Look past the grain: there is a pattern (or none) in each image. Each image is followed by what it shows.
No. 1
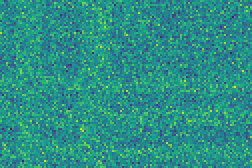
bands of rows crossing bands of columns
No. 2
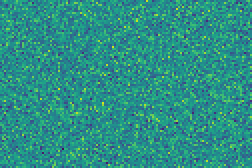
only noise
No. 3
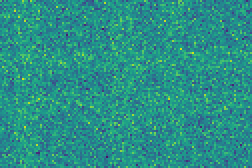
bands of rows crossing bands of columns
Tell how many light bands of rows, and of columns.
2 and 3
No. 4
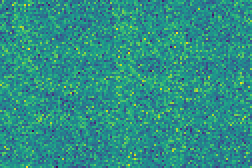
bands of rows crossing bands of columns
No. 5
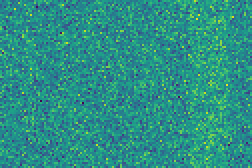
one band of columns
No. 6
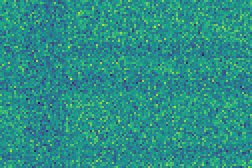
bands of rows crossing bands of columns
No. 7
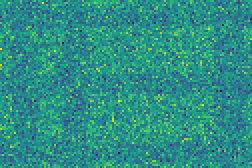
bands of rows crossing bands of columns
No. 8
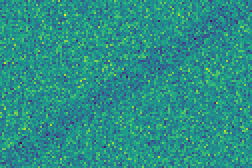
a diagonal band
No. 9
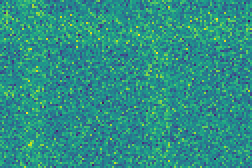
bands of rows crossing bands of columns
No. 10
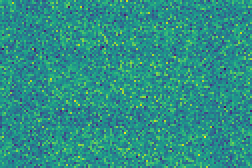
bands of rows crossing bands of columns
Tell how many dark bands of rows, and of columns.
3 and 2
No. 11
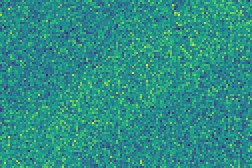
a diagonal band
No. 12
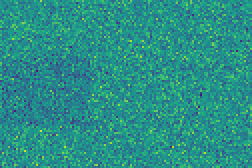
one block
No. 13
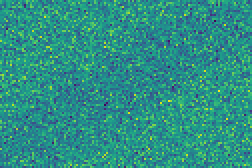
a diagonal band
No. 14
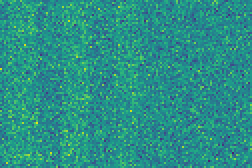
bands of columns
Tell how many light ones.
3
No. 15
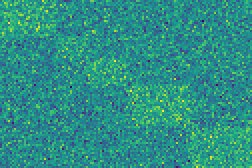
blocks along the diagonal
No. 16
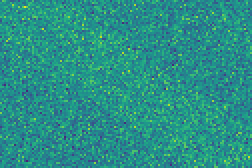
a diagonal band
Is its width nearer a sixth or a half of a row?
a half
